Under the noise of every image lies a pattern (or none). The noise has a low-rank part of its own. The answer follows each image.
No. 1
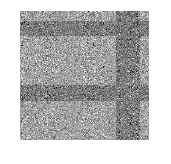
bands of rows crossing bands of columns
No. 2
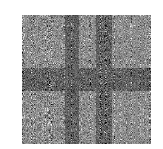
bands of rows crossing bands of columns
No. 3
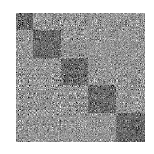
blocks along the diagonal
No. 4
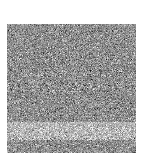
one band of rows
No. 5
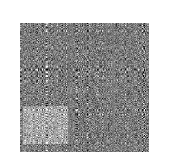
one block
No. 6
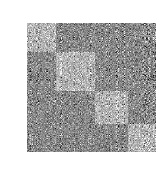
blocks along the diagonal
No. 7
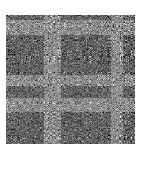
bands of rows crossing bands of columns
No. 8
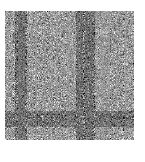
bands of rows crossing bands of columns
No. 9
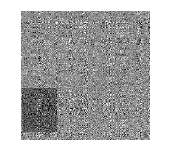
one block
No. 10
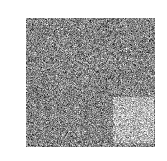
one block
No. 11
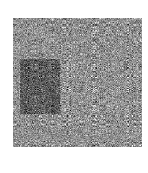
one block
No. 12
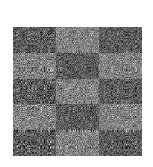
a checkerboard
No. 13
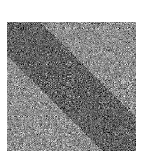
a diagonal band
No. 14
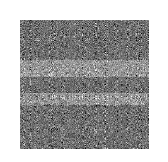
bands of rows
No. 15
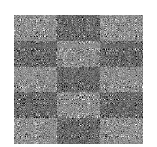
a checkerboard
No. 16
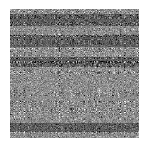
bands of rows
